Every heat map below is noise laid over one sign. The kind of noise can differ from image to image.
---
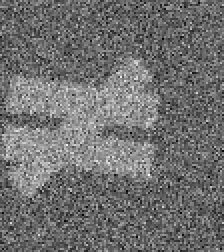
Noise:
independent entries
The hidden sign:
not-equal sign
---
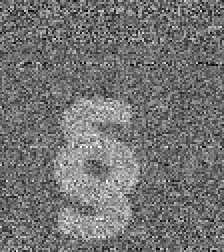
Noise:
rows of uneven size
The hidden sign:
section sign
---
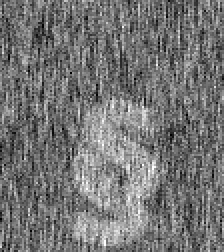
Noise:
streaked along the columns
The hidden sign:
section sign
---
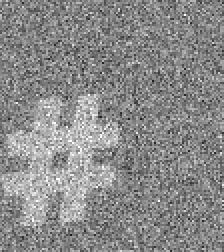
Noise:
low rank plus noise
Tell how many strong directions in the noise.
one
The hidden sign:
hash sign
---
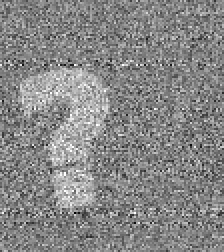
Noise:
rows of uneven size
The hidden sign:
question mark
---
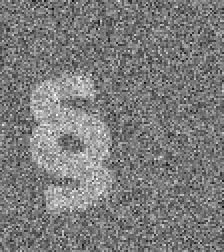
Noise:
independent entries
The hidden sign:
section sign
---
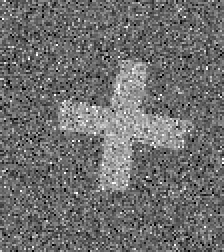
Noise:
heavy tails
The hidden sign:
plus sign
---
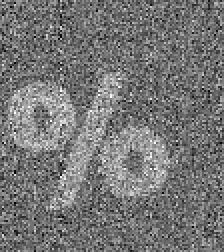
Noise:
columns of uneven size
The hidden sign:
percent sign
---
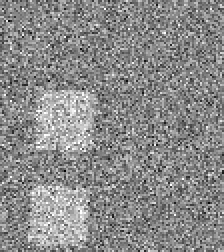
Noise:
low rank plus noise
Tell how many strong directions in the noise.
two
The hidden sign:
colon
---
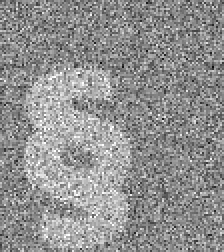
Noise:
low rank plus noise
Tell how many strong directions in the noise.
one
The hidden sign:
section sign
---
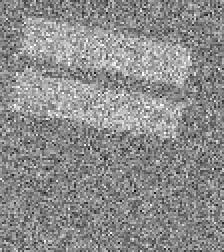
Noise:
low rank plus noise
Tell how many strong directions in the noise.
one
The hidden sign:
equals sign
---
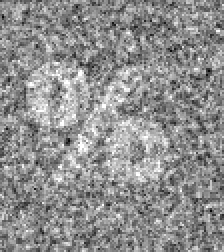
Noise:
blotchy
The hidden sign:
percent sign
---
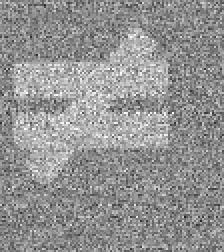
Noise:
rows of uneven size
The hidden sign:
not-equal sign
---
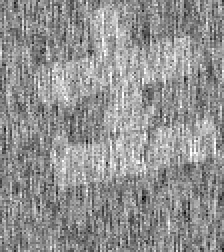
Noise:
streaked along the columns
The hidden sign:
plus-minus sign
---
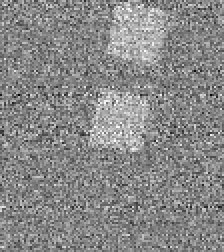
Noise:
rows of uneven size
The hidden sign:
colon
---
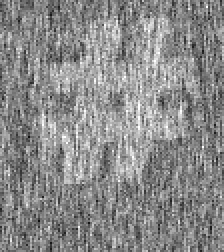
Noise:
streaked along the columns
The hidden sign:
hash sign
